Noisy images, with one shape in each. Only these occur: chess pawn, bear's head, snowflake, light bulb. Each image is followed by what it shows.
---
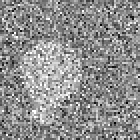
light bulb
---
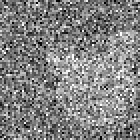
bear's head
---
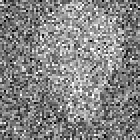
light bulb
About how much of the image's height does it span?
nearly all
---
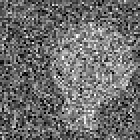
light bulb
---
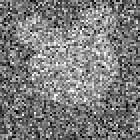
bear's head
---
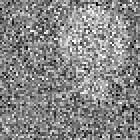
light bulb
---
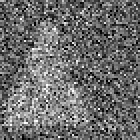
chess pawn
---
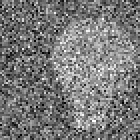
light bulb
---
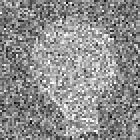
light bulb
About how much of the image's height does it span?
nearly all
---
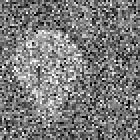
light bulb
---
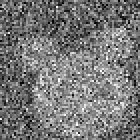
bear's head
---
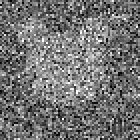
bear's head
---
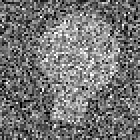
light bulb
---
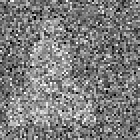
chess pawn
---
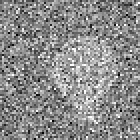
light bulb
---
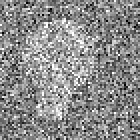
light bulb
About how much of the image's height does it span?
two thirds
